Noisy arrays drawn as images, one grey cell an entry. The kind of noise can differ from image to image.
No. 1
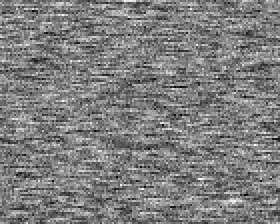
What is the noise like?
streaked along the rows
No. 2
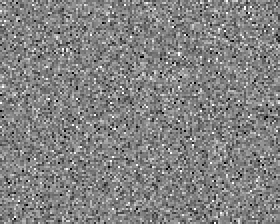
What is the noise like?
heavy tails
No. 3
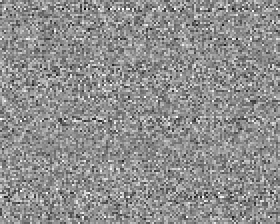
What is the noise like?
rows of uneven size
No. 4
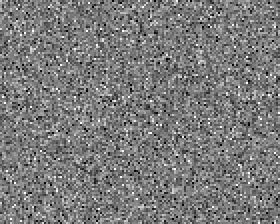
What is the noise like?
heavy tails
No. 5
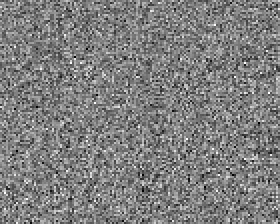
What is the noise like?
low rank plus noise
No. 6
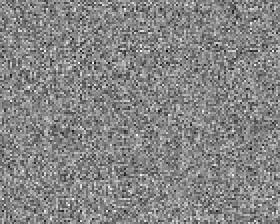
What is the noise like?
low rank plus noise
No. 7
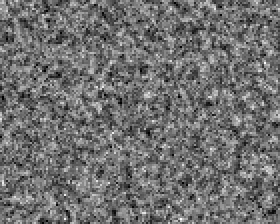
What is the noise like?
blotchy
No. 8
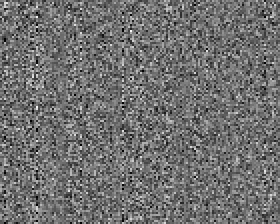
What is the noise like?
columns of uneven size
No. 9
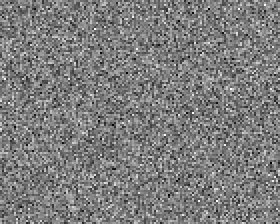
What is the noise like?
independent entries
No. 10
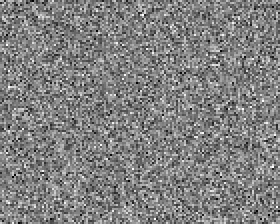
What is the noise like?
low rank plus noise
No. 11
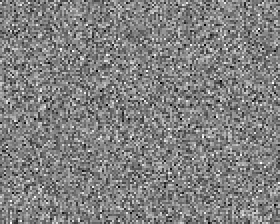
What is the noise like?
low rank plus noise
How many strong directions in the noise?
three or four
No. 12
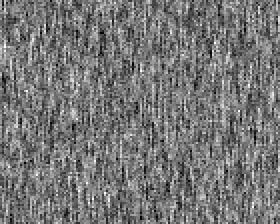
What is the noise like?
streaked along the columns
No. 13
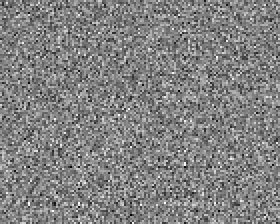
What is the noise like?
low rank plus noise
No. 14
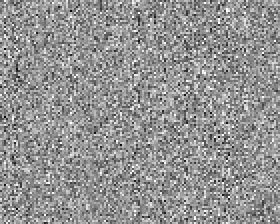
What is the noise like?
columns of uneven size
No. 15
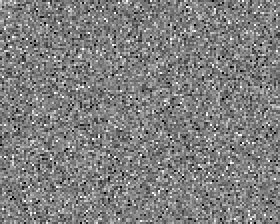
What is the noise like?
heavy tails
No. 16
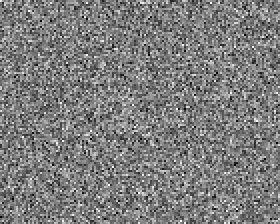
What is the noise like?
independent entries
